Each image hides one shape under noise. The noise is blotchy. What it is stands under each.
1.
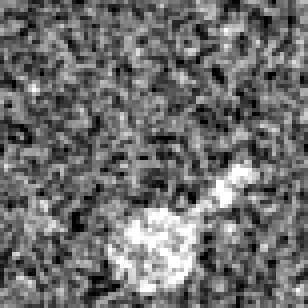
lollipop
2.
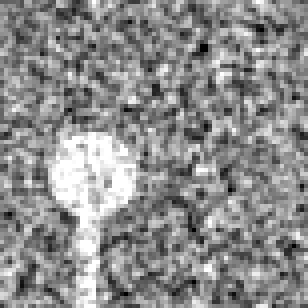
lollipop
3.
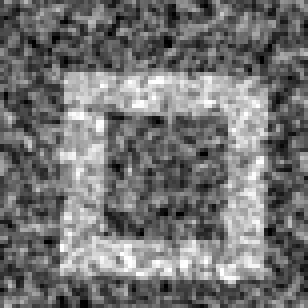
square frame
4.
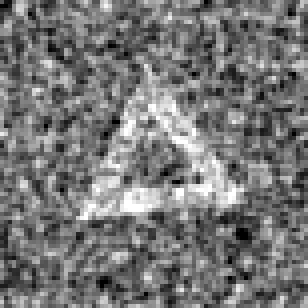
triangle frame
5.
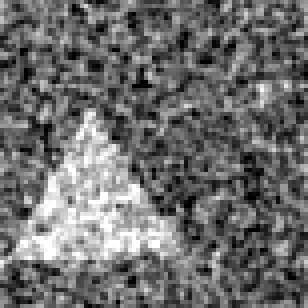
triangle
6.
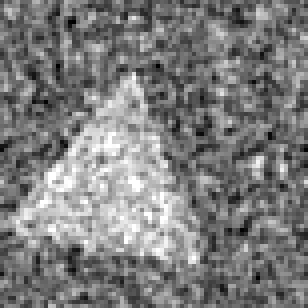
triangle
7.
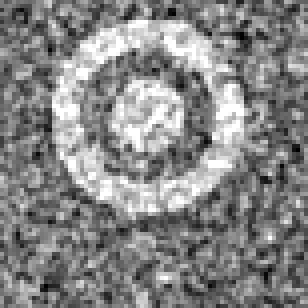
bullseye
